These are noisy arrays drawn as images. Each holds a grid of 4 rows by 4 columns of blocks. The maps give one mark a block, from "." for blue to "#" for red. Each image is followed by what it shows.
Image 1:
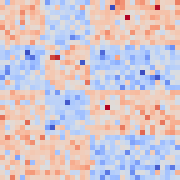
# . # #
. # . .
# . # #
# # . .
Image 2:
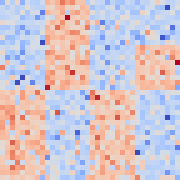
. # . .
. # . #
# . # .
# . # .
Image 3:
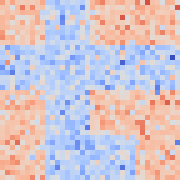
# . # #
. . . .
# . # #
# . . #
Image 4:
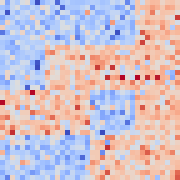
. . . #
. # # #
# # . #
. . # #
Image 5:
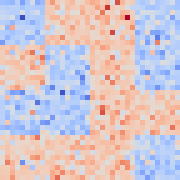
. # # .
# . # .
. . # #
# # # .
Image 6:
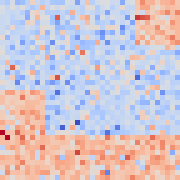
. . . #
. . . .
# . . .
# # # #
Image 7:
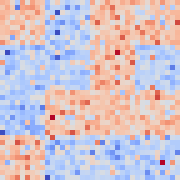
# . # #
. . # .
. # # #
# . . .
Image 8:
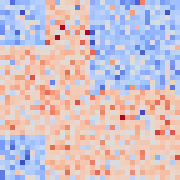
. # . .
# # . .
# # # #
. # # #
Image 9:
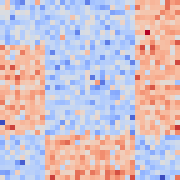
. . . #
# . . #
# . . #
. # # .
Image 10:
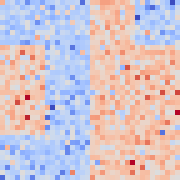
. . # .
# . # #
# . # #
. . # #
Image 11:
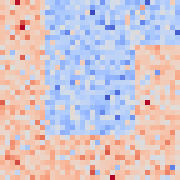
# . . .
# . . #
# . . #
# # # #
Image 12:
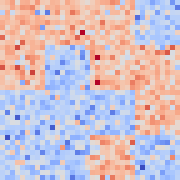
# # # .
# . # #
. . . #
. . # .
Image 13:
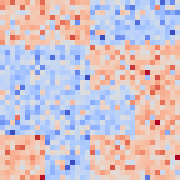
# # . .
. . # #
. . . #
# . # #
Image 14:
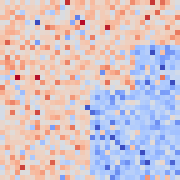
# # # #
# # # .
# # . .
# # . .
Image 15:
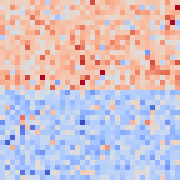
# # # #
# # # #
. . . .
. . . .
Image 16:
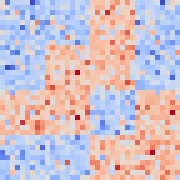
. . # .
. # # .
# # . #
. . # #
